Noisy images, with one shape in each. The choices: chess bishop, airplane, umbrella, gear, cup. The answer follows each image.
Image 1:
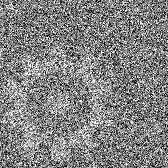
gear
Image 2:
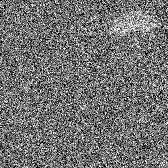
umbrella
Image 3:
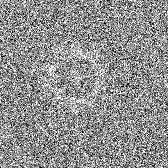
gear
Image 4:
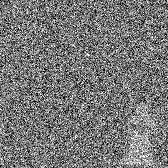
chess bishop
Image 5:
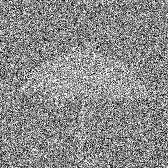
umbrella
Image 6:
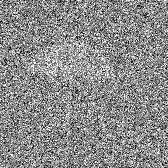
umbrella
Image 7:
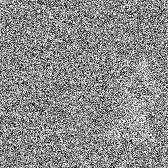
chess bishop
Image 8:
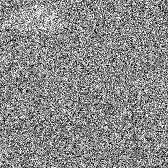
umbrella
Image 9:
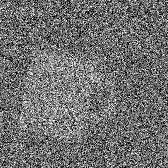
cup
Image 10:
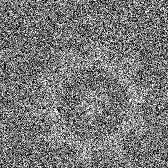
gear
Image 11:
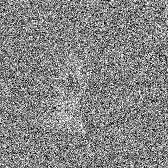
chess bishop
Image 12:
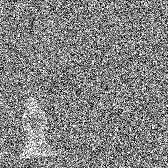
chess bishop
